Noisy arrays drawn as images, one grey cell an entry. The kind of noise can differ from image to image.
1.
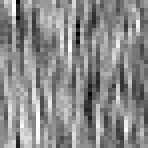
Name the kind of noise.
streaked along the columns
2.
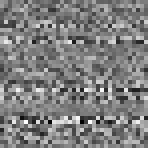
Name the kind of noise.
rows of uneven size
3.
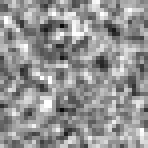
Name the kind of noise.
blotchy
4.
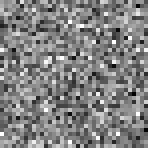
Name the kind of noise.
independent entries
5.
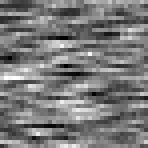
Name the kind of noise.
streaked along the rows
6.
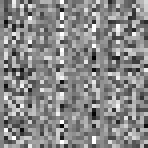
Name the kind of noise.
columns of uneven size
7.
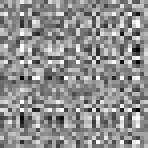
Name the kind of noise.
low rank plus noise
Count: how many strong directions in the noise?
one
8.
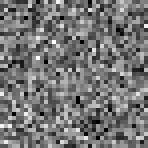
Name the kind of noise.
independent entries
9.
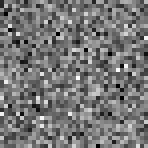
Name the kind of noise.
independent entries
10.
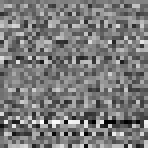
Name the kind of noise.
rows of uneven size
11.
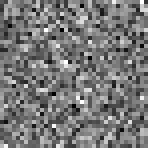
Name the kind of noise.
independent entries
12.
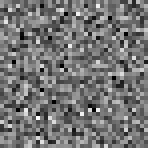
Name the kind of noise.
independent entries
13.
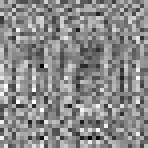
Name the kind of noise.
low rank plus noise
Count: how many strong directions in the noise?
two
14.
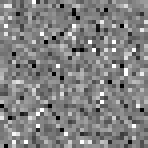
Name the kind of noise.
heavy tails
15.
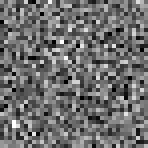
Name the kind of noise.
independent entries
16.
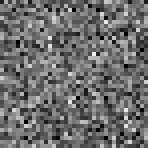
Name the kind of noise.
independent entries
